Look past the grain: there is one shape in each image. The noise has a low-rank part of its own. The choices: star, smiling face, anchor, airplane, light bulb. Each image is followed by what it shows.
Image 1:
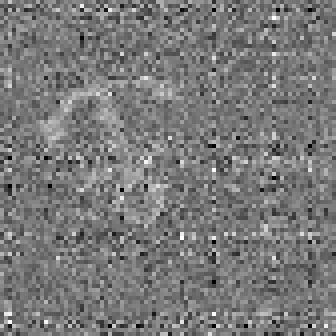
anchor
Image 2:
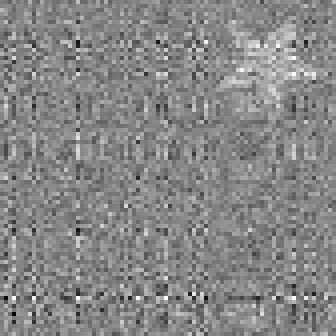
star
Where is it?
top right
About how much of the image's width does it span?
a third
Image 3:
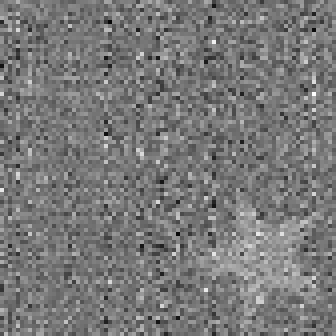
star
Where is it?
bottom right
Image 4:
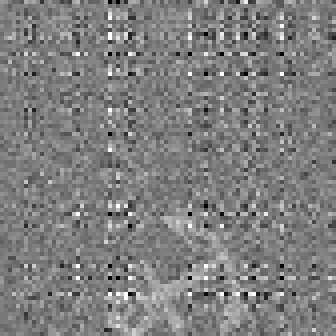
anchor
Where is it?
bottom middle
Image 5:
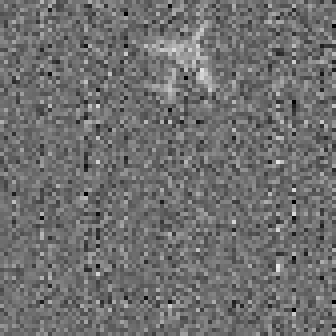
airplane
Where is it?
top middle
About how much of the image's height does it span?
a quarter
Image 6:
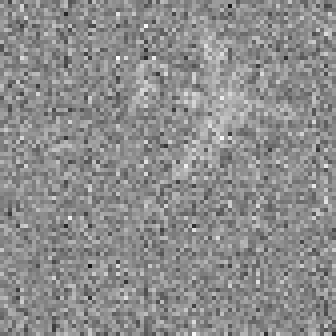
airplane
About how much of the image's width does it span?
half
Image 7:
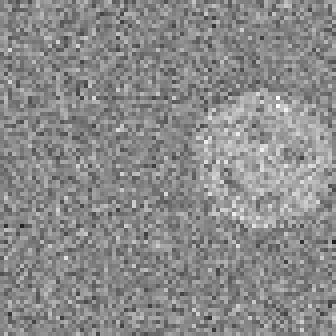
smiling face
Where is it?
middle right
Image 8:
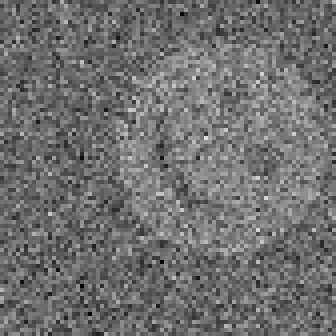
smiling face
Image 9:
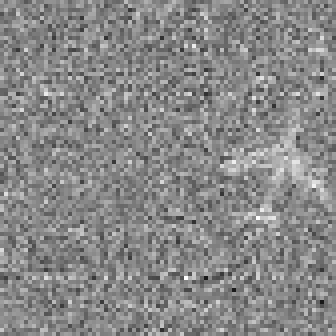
airplane
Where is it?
middle right
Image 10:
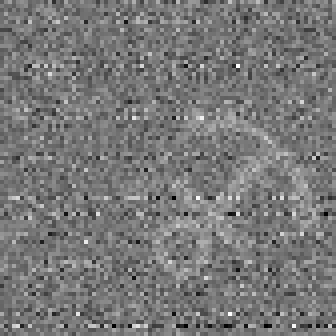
anchor
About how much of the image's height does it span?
half
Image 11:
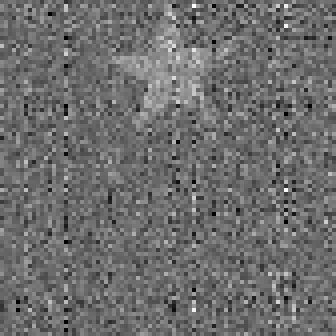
star
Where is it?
top middle
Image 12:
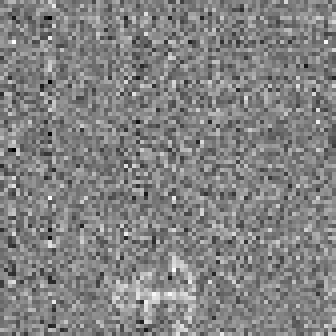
anchor
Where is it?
bottom middle
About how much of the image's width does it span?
a quarter
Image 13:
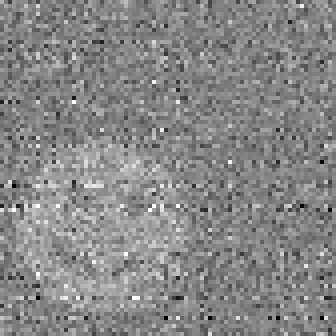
smiling face
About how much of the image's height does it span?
half
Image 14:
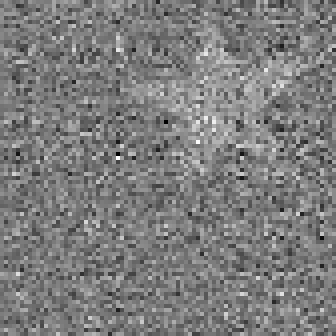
star
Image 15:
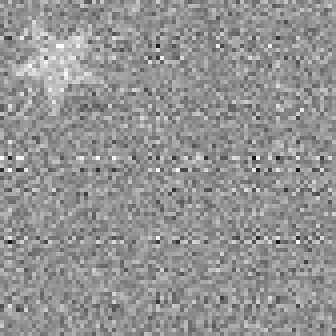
star
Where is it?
top left
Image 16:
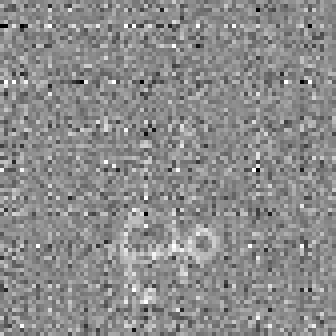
anchor
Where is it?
bottom middle
